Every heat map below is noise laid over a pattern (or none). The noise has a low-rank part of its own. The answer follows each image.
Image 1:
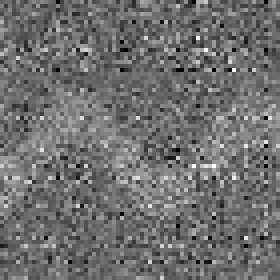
a wavy band
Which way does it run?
left to right
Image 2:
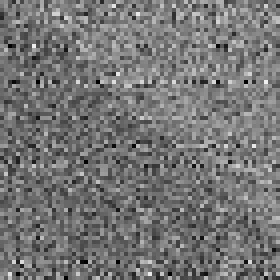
a sharp edge
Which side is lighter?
top right
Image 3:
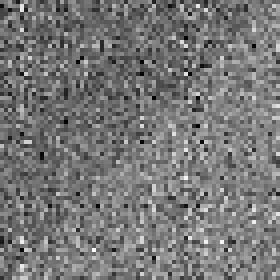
a sharp edge
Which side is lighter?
bottom right
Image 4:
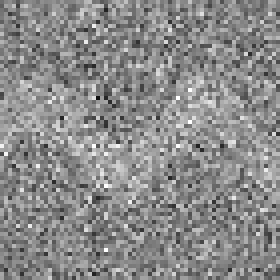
a wavy band
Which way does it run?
left to right
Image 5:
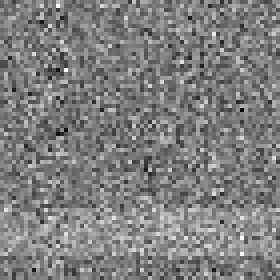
one horizontal stripe
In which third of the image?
bottom
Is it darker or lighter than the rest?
lighter
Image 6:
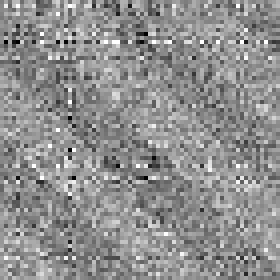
diagonal stripes
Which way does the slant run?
top left to bottom right
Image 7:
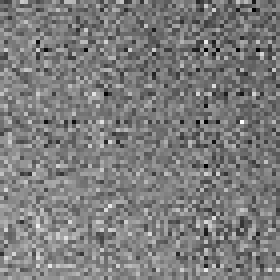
a smooth slope
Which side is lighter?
bottom left
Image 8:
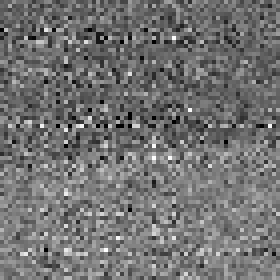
a sharp edge
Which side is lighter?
bottom
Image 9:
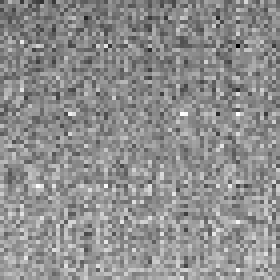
a smooth slope
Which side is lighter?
bottom
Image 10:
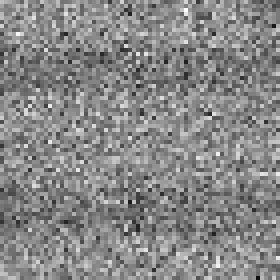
horizontal stripes
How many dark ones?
2
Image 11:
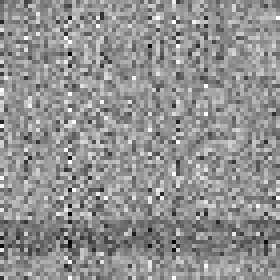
one horizontal stripe
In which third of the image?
bottom
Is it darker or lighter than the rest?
darker
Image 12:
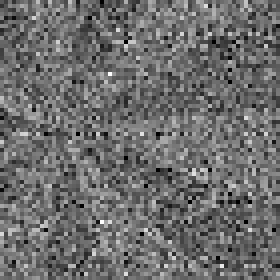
spokes from one point
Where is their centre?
middle left
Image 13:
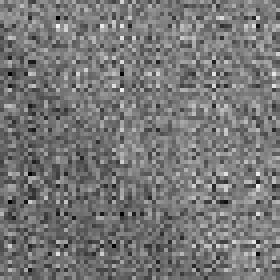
a sharp edge
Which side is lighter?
top right
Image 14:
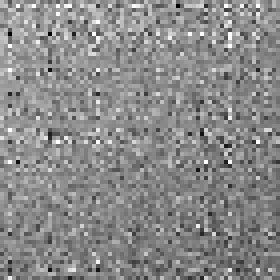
a smooth slope
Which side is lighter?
top left
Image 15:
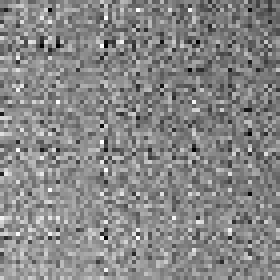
a smooth slope
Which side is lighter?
bottom left
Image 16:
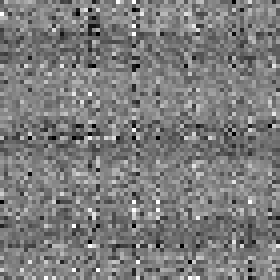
horizontal stripes
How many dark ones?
3
